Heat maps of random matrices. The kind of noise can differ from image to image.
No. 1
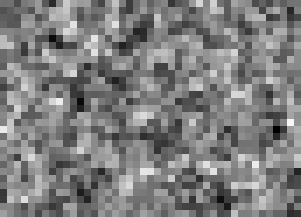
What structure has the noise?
blotchy
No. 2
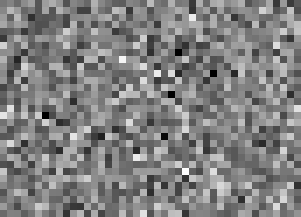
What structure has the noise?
independent entries
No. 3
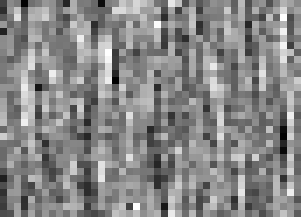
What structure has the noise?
streaked along the columns
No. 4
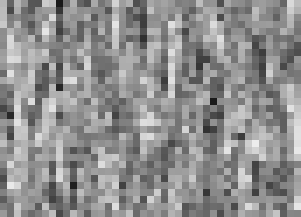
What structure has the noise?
streaked along the columns
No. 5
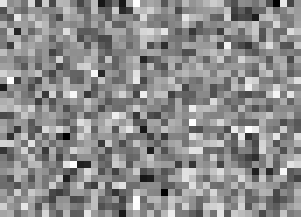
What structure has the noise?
low rank plus noise
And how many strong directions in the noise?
three or four
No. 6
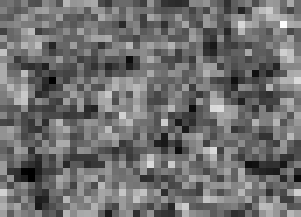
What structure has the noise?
blotchy
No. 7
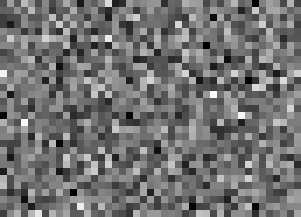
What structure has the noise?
independent entries
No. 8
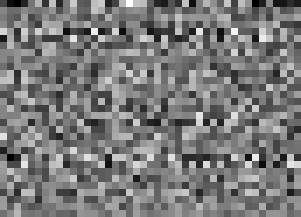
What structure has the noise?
rows of uneven size
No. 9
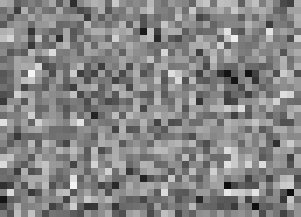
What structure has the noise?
low rank plus noise
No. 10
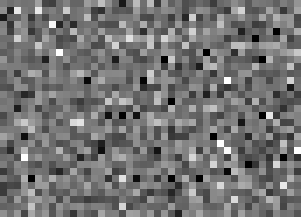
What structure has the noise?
heavy tails
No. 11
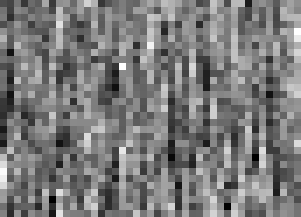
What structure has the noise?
streaked along the columns
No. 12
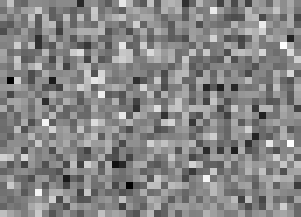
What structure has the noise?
independent entries
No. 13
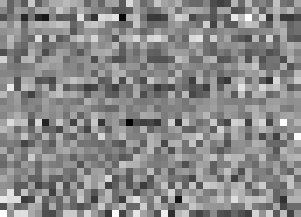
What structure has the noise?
rows of uneven size
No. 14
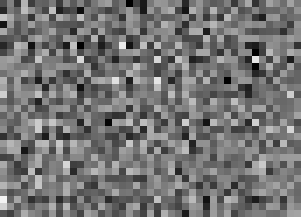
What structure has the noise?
low rank plus noise
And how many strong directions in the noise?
five to eight
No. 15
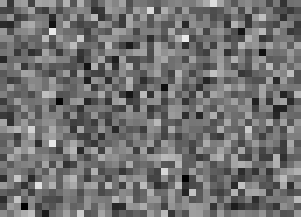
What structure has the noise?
independent entries
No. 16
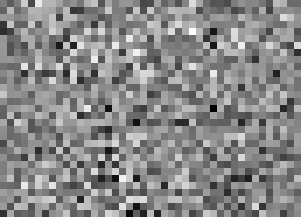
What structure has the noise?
low rank plus noise
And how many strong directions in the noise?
five to eight
